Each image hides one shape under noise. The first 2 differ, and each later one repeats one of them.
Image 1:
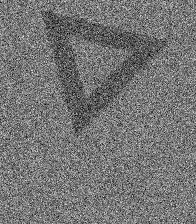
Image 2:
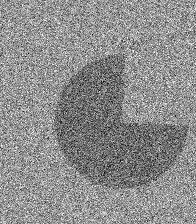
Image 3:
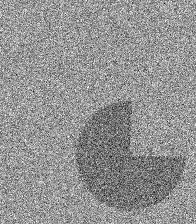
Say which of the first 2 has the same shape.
2
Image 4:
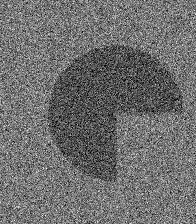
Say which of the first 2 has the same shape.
2
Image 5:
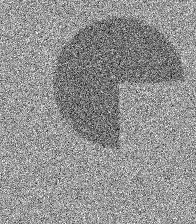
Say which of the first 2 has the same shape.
2
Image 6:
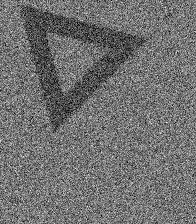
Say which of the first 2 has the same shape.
1
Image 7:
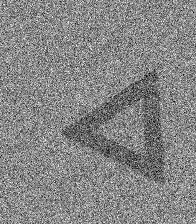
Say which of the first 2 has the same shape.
1
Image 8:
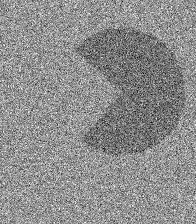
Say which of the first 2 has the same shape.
2
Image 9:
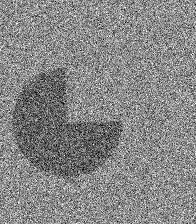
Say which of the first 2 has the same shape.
2
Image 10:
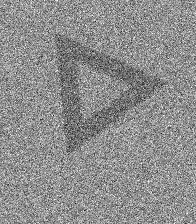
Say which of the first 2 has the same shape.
1
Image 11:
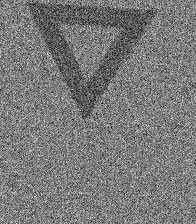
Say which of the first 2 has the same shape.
1
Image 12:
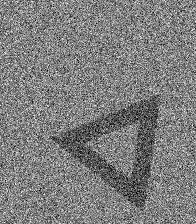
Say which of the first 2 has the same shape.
1
